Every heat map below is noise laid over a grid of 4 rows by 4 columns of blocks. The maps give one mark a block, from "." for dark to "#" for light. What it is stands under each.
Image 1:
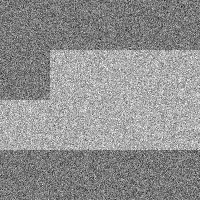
....
.###
####
....
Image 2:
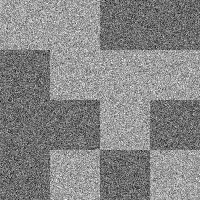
##..
.###
..#.
.#.#
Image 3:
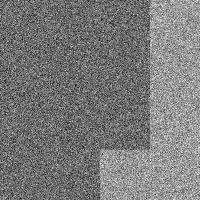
...#
...#
...#
..##
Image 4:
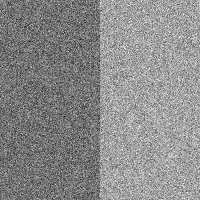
..##
..##
..##
..##
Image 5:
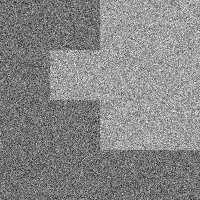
..##
.###
..##
....
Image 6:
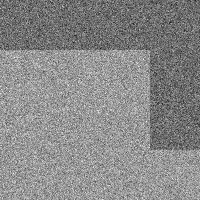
....
###.
###.
####
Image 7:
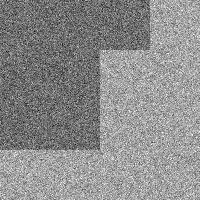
...#
..##
..##
####
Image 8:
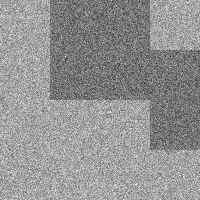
#..#
#...
###.
####
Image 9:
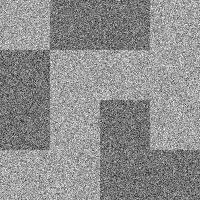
#..#
.###
.#.#
##..
